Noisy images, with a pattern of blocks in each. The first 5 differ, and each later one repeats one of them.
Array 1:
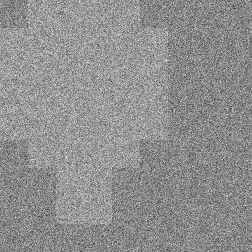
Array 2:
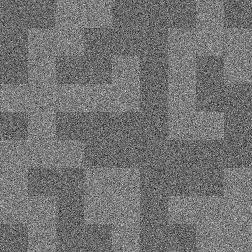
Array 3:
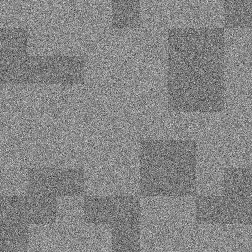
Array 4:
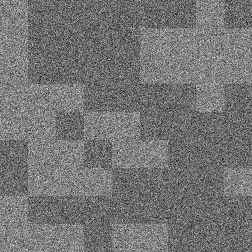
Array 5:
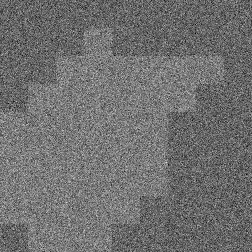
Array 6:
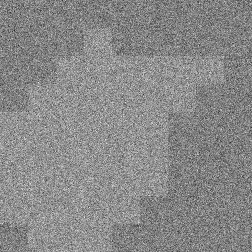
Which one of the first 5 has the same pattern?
5
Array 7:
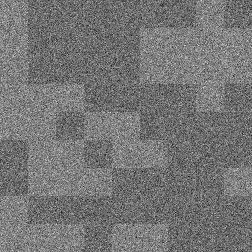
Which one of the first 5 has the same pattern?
4
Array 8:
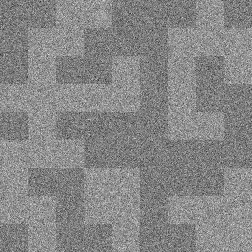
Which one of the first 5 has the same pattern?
2
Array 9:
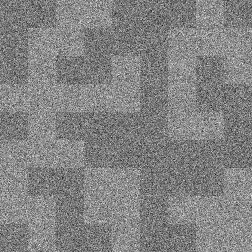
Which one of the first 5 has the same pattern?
2
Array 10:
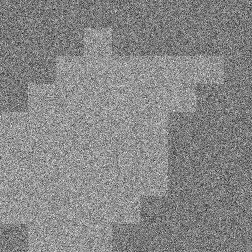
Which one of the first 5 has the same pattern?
5
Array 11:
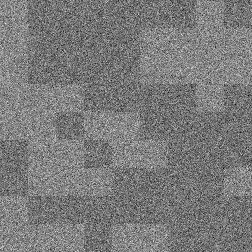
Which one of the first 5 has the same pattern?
4
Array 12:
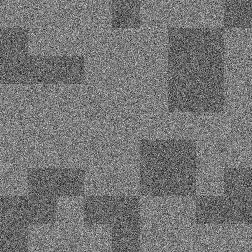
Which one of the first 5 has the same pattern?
3
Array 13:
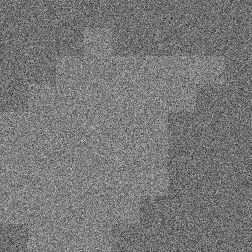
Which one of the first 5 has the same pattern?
5
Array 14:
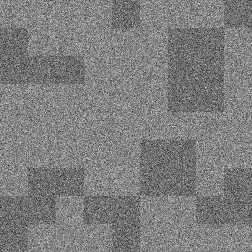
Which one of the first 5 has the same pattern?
3
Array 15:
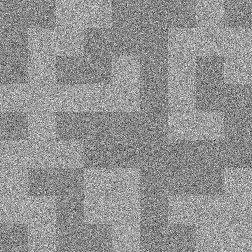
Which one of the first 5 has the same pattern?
2
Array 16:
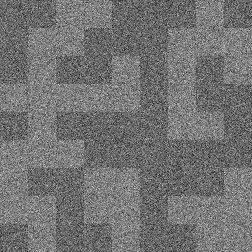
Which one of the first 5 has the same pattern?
2
